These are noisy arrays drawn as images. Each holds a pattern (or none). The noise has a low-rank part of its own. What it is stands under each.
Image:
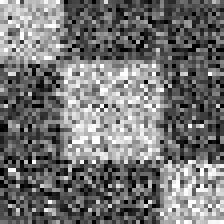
blocks along the diagonal
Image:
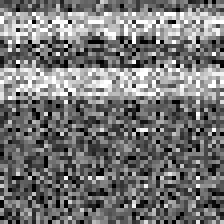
bands of rows
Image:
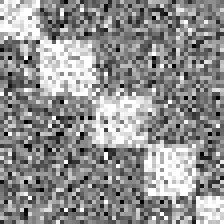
blocks along the diagonal
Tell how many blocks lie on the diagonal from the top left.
5
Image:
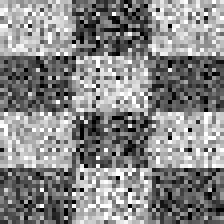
a checkerboard
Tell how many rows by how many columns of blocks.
4 by 3
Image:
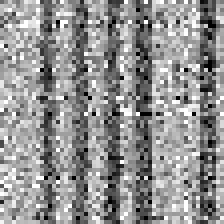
bands of columns
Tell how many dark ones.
5
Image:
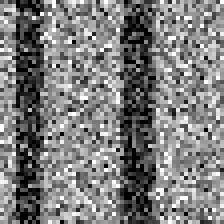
bands of columns
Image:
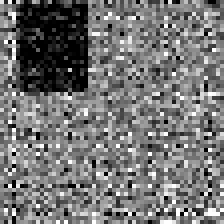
one block
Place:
top left
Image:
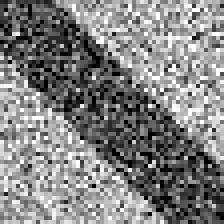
a diagonal band
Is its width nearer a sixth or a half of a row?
a half
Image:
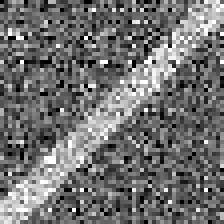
a diagonal band
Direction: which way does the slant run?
bottom left to top right
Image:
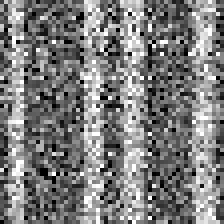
bands of columns
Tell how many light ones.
4
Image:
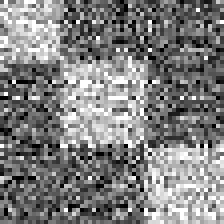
blocks along the diagonal
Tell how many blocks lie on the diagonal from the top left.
3
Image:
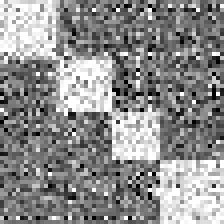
blocks along the diagonal
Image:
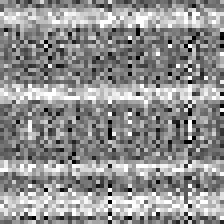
bands of rows
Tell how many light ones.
4
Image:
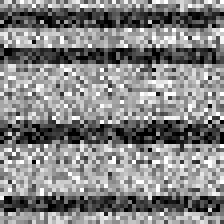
bands of rows
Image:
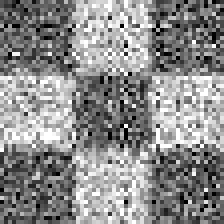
a checkerboard
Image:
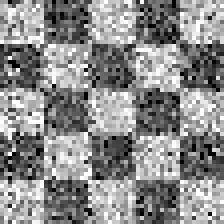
a checkerboard
